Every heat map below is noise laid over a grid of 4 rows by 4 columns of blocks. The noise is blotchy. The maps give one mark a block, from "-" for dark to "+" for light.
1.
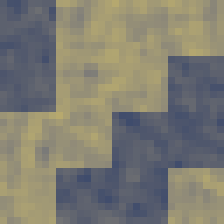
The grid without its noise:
-+++
-++-
++--
+--+
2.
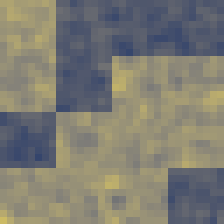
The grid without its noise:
+---
+-++
-+++
+++-
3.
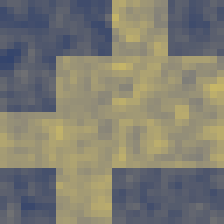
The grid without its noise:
--+-
-+++
++++
-+--
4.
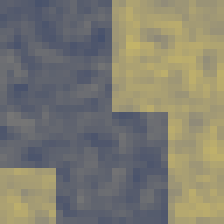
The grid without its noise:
--++
--++
---+
+--+
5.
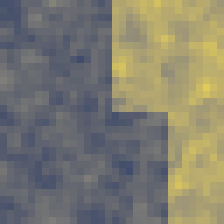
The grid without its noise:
--++
--++
---+
---+
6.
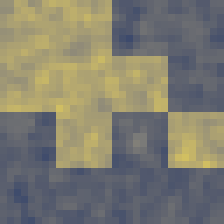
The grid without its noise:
++--
+++-
-+-+
----
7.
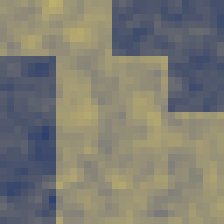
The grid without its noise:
++--
-++-
-+++
-+++
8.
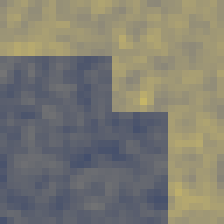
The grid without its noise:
++++
--++
---+
---+
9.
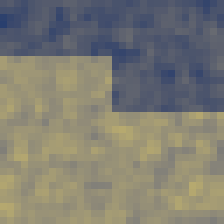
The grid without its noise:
----
++--
++++
++++
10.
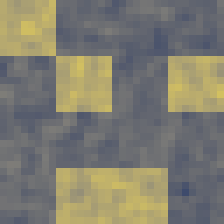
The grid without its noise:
+---
-+-+
----
-++-
